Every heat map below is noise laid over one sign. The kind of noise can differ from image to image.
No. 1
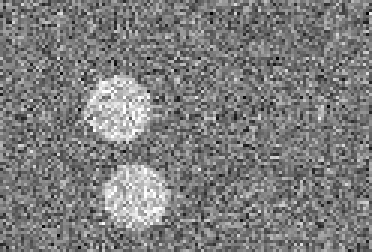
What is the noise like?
low rank plus noise
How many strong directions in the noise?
five to eight
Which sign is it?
colon
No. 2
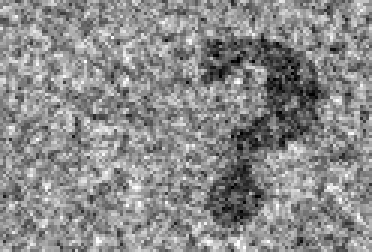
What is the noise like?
blotchy
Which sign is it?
question mark
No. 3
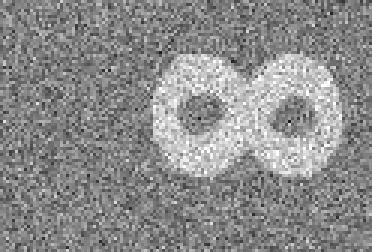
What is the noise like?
independent entries
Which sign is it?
infinity sign
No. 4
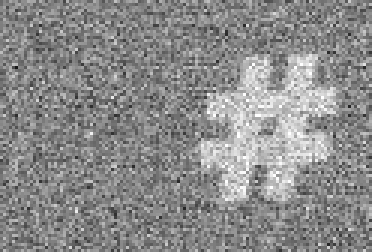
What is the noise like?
low rank plus noise
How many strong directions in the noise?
five to eight
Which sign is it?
hash sign
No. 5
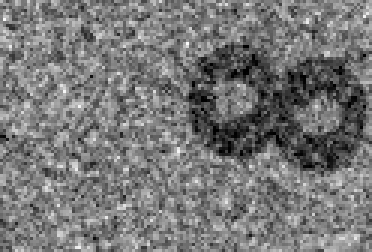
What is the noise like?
blotchy
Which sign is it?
infinity sign
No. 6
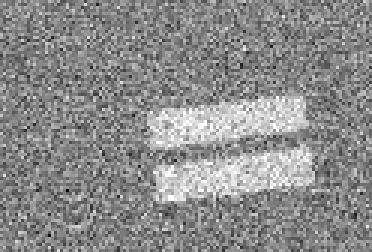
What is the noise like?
low rank plus noise
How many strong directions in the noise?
one
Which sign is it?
equals sign
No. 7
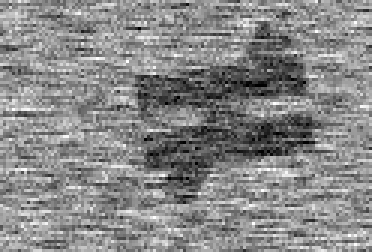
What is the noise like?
streaked along the rows
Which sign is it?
not-equal sign
